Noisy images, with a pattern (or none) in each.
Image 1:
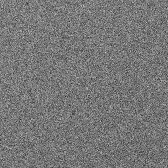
a smooth slope
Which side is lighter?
top left
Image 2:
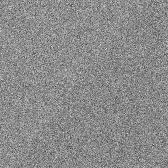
a sharp edge
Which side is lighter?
top left
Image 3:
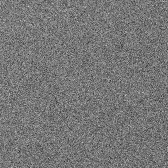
a smooth slope
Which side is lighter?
top left
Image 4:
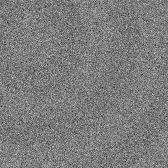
rings round one point
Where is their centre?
top left
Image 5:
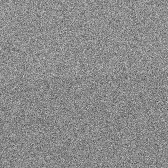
a sharp edge
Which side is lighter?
top
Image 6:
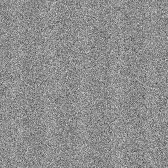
vertical stripes
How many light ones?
5
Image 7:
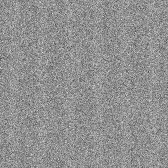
vertical stripes
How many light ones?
6
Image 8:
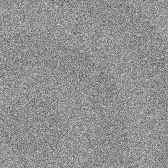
rings round one point
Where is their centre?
bottom left
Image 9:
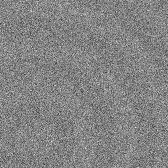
rings round one point
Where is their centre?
bottom left
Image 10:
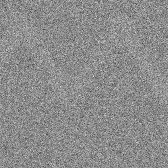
a wavy band
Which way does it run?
left to right
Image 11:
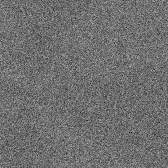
spokes from one point
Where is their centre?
middle left
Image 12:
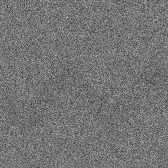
a wavy band
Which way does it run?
left to right
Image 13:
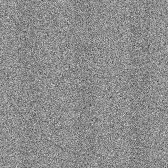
vertical stripes
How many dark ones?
3
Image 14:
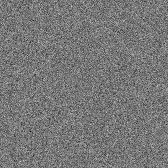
only noise
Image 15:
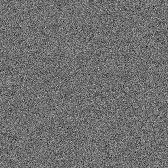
only noise
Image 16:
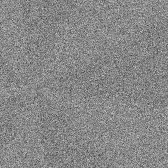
spokes from one point
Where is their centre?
middle left
